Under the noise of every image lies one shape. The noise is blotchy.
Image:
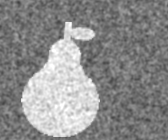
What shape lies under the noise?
pear
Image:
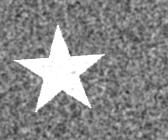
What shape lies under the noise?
star
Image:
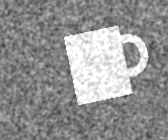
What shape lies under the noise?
cup
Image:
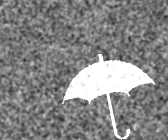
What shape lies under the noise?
umbrella
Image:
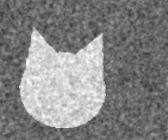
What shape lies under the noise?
cat's head
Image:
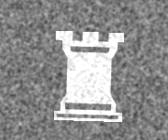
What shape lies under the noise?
chess rook
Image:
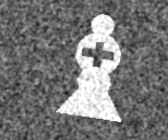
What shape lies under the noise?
chess bishop
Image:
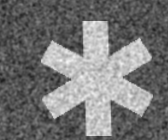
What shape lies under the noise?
asterisk
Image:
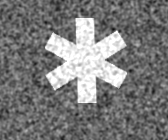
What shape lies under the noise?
asterisk
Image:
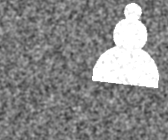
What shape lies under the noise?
chess pawn
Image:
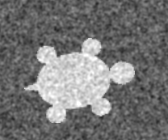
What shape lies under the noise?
turtle
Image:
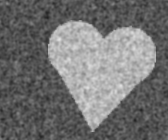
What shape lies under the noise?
heart
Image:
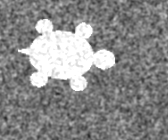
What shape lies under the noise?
turtle
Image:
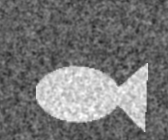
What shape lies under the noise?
fish
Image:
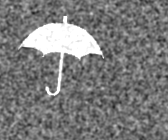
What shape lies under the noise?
umbrella
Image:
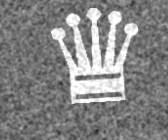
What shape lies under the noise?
chess queen
